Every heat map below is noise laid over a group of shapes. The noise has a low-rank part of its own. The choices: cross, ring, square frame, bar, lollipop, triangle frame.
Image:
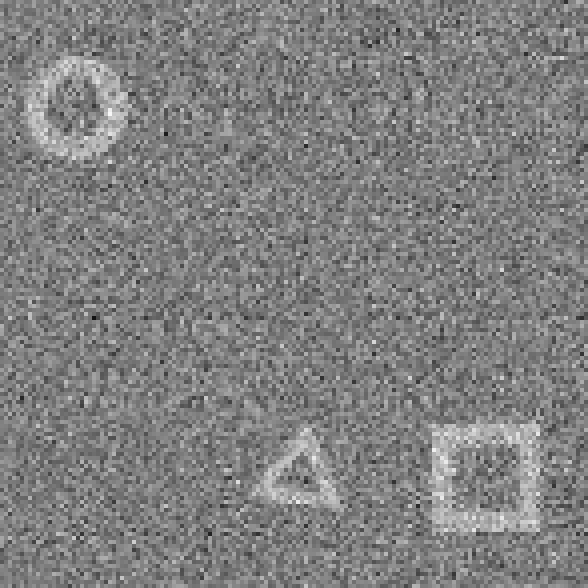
top left: ring; bottom middle: triangle frame; bottom right: square frame
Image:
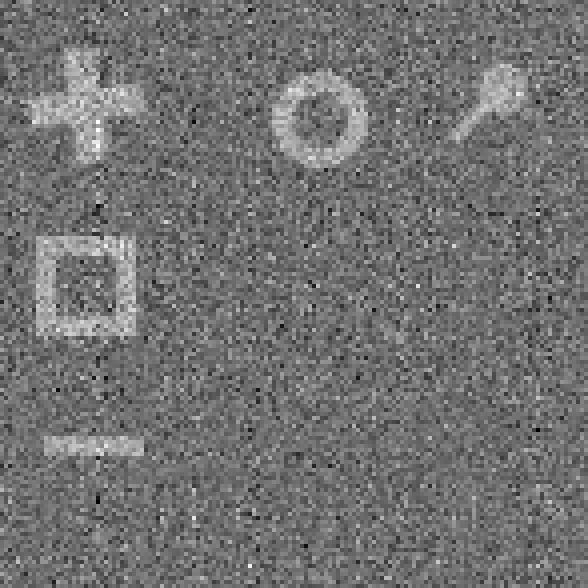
top left: cross; top middle: ring; top right: lollipop; middle left: square frame; bottom left: bar
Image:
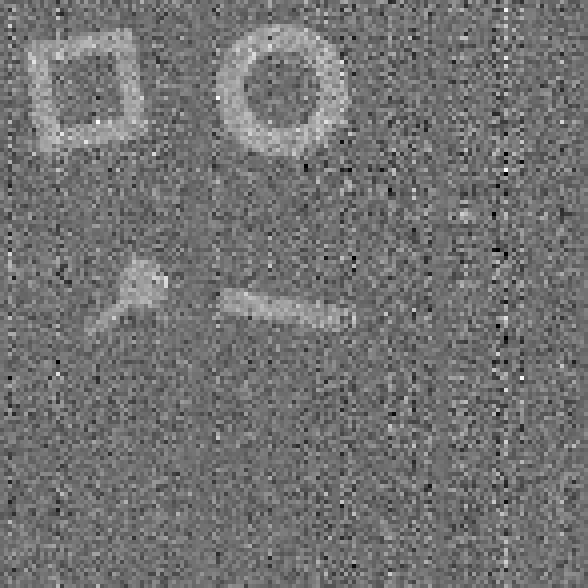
top left: square frame; top middle: ring; middle left: lollipop; centre: bar
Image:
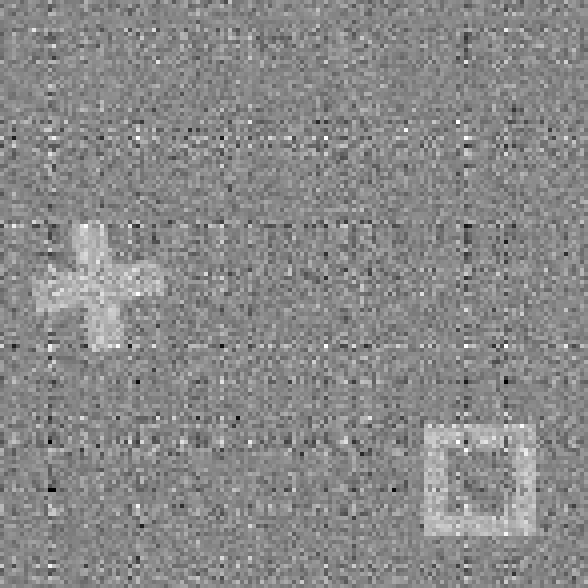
middle left: cross; bottom right: square frame
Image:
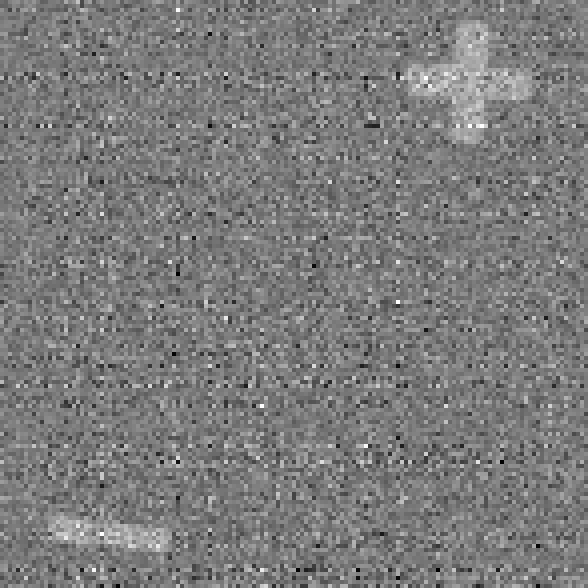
top right: cross; bottom left: bar
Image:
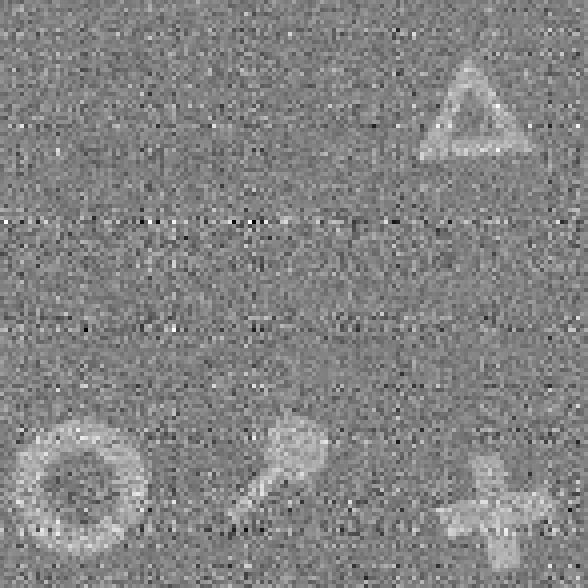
top right: triangle frame; bottom left: ring; bottom middle: lollipop; bottom right: cross
